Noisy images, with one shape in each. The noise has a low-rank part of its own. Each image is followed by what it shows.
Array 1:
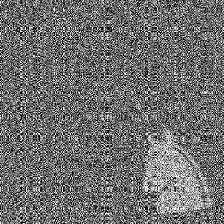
chess knight
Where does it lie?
bottom right
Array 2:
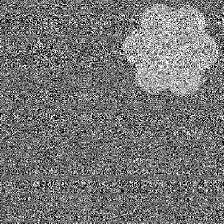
flower
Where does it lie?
top right
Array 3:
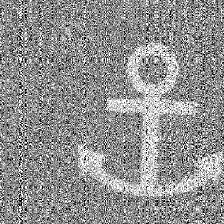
anchor
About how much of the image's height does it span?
two thirds
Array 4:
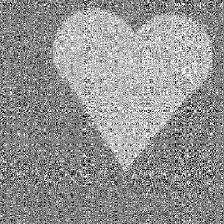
heart
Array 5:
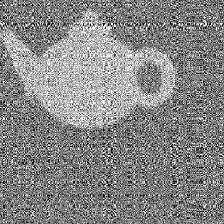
teapot
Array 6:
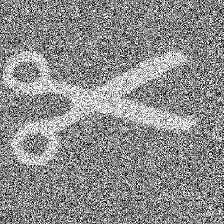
pair of scissors
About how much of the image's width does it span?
nearly all
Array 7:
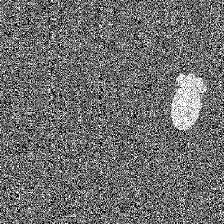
footprint
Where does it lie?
middle right
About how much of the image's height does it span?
a quarter
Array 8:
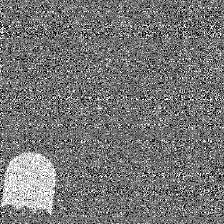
ghost
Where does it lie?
bottom left
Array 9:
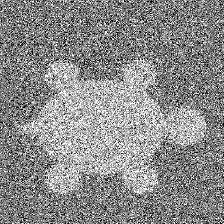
turtle
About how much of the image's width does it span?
nearly all
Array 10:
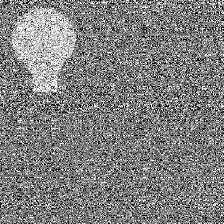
light bulb
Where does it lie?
top left
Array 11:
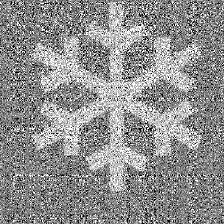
snowflake
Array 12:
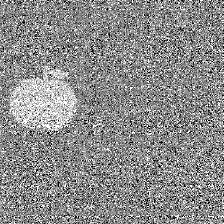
apple
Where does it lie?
middle left
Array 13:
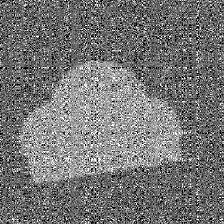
cloud
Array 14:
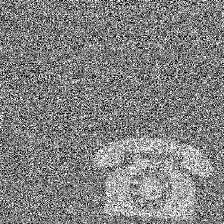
telephone
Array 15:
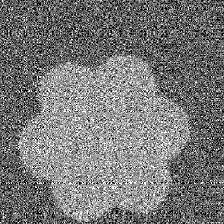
flower
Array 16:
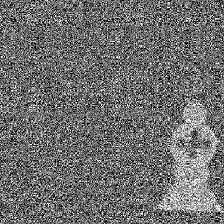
chess bishop
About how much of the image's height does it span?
half
